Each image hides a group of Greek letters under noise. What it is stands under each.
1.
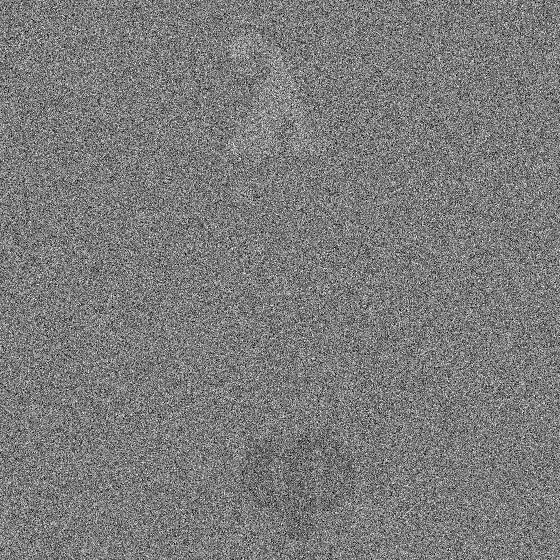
top middle: light lambda; bottom middle: dark phi
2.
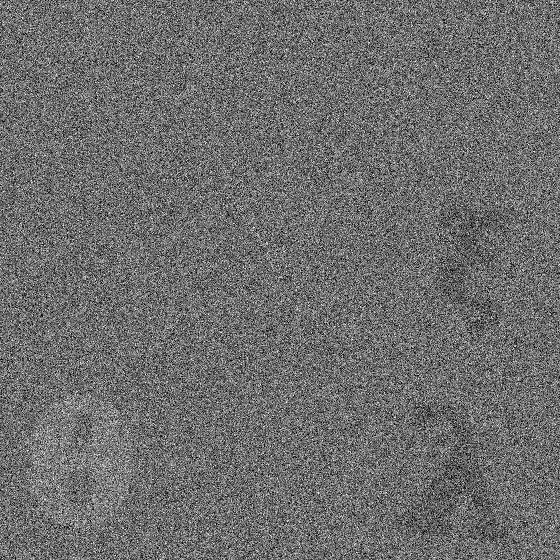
middle right: dark xi; bottom left: light theta; bottom right: dark lambda
